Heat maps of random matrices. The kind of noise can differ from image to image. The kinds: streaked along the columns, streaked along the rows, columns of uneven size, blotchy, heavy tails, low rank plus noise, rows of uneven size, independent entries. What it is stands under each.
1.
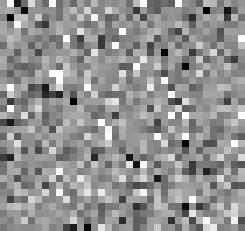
heavy tails
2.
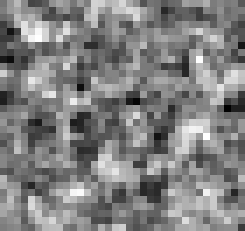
blotchy
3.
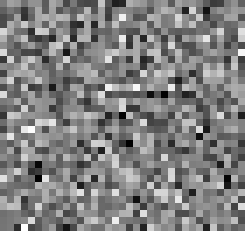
independent entries
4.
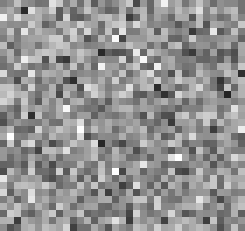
independent entries
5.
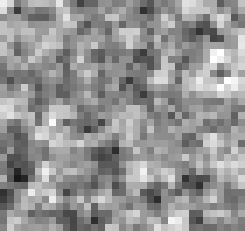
blotchy
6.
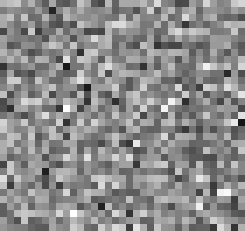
independent entries
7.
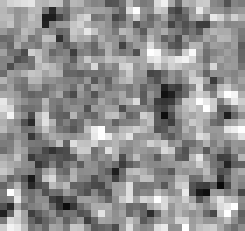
blotchy
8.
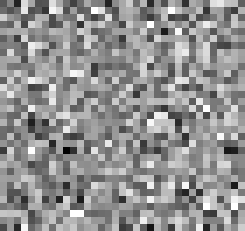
low rank plus noise
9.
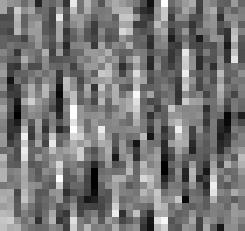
streaked along the columns
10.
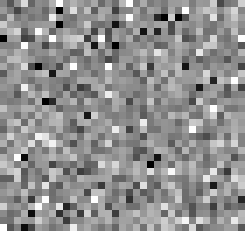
heavy tails
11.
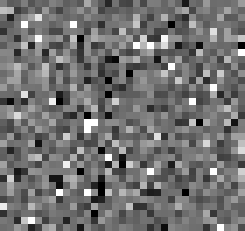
heavy tails
